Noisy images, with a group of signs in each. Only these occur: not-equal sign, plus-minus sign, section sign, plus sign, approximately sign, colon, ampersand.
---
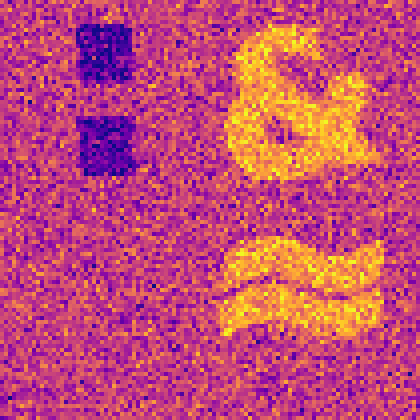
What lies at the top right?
ampersand
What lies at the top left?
colon
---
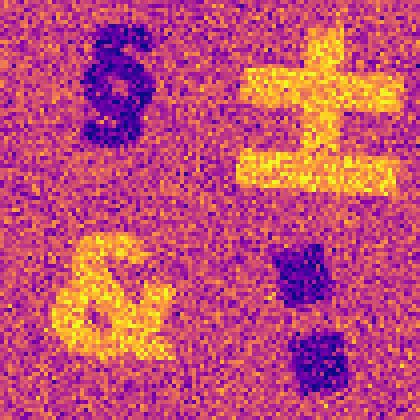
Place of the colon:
bottom right
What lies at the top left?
section sign
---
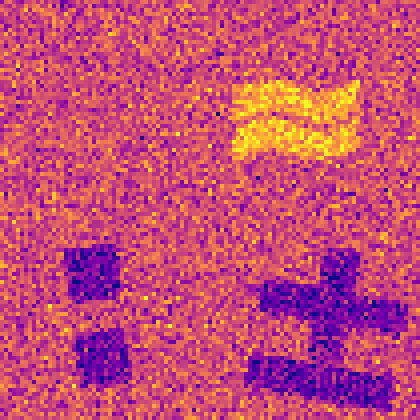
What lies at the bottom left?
colon
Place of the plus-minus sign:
bottom right
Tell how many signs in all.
3
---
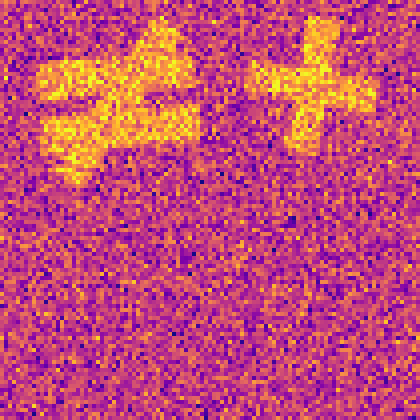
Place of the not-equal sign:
top left
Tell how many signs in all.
2
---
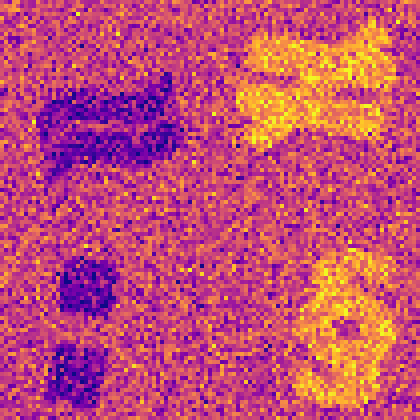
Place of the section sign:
bottom right
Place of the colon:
bottom left
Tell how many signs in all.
4
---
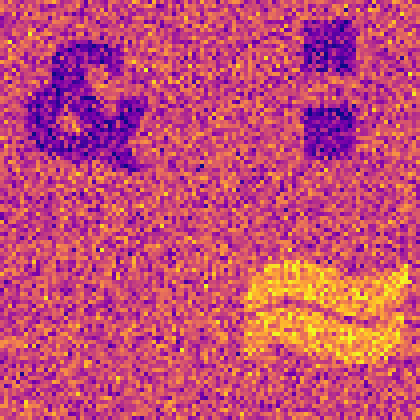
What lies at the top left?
ampersand
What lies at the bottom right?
approximately sign
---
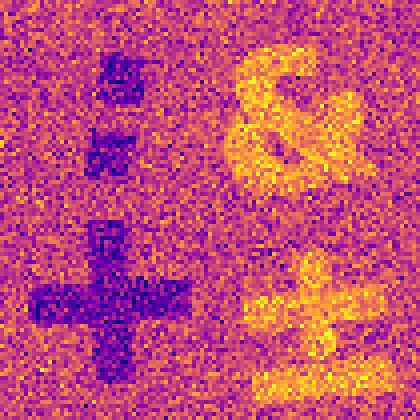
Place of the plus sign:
bottom left
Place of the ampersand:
top right
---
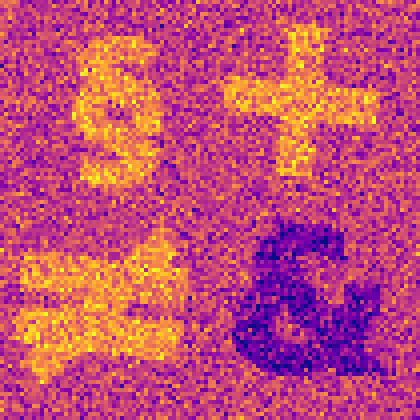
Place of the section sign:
top left
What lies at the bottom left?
not-equal sign
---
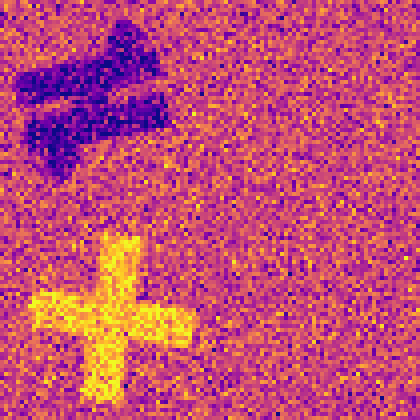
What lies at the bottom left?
plus sign
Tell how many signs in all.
2
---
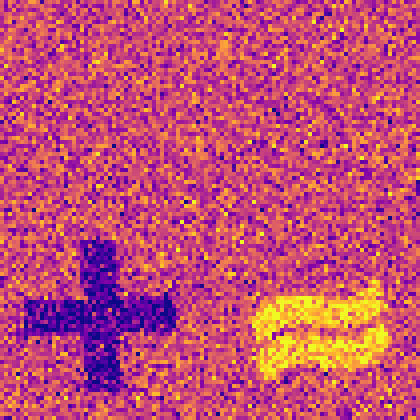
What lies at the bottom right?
approximately sign
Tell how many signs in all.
2
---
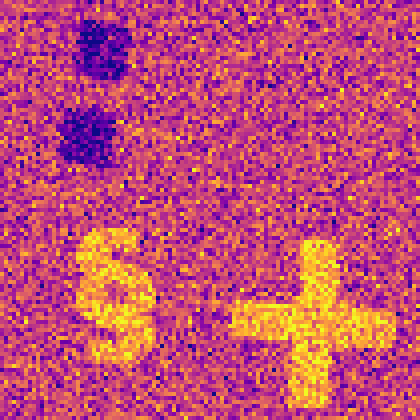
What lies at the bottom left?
section sign
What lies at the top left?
colon
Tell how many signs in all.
3
